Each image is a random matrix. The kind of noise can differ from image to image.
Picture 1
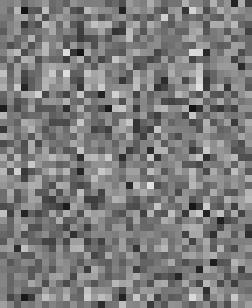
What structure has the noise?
low rank plus noise
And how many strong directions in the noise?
one
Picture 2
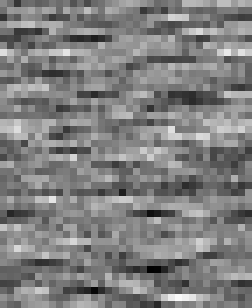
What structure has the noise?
streaked along the rows
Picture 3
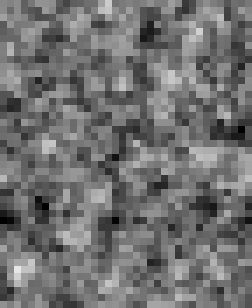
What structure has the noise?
blotchy
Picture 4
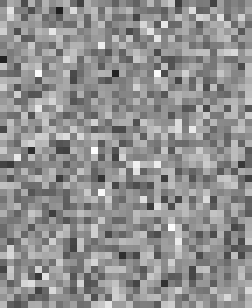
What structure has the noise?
independent entries
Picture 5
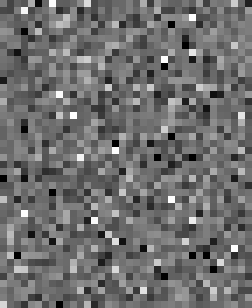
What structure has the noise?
heavy tails
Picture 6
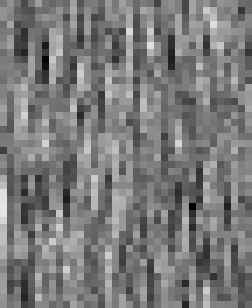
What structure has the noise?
streaked along the columns
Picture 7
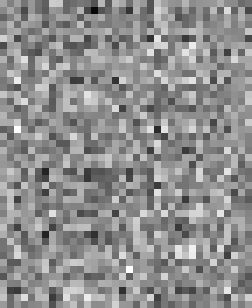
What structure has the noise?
low rank plus noise
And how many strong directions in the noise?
two
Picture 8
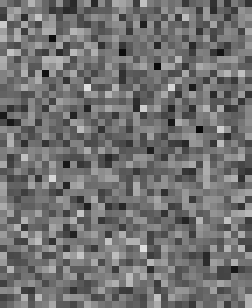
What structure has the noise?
independent entries
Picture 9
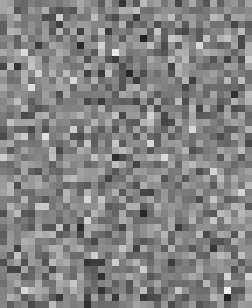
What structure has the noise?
independent entries
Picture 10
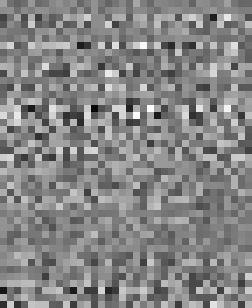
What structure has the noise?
rows of uneven size
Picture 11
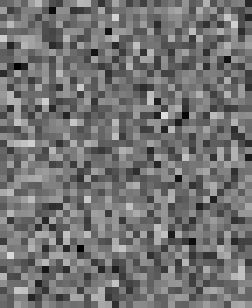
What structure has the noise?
independent entries
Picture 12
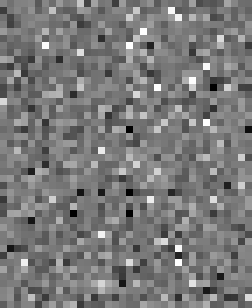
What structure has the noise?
heavy tails
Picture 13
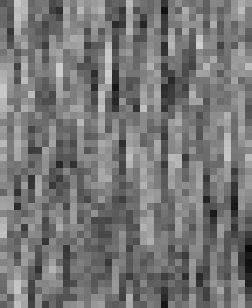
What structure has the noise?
streaked along the columns
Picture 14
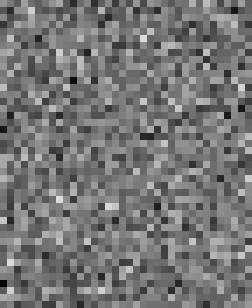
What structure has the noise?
independent entries
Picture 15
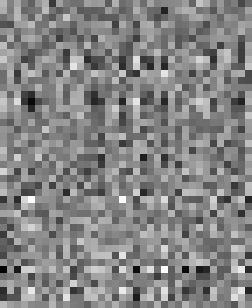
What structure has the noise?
low rank plus noise
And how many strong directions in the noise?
one
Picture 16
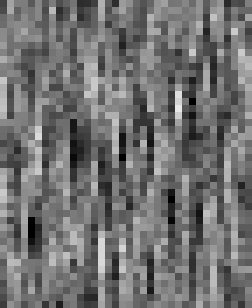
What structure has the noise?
streaked along the columns
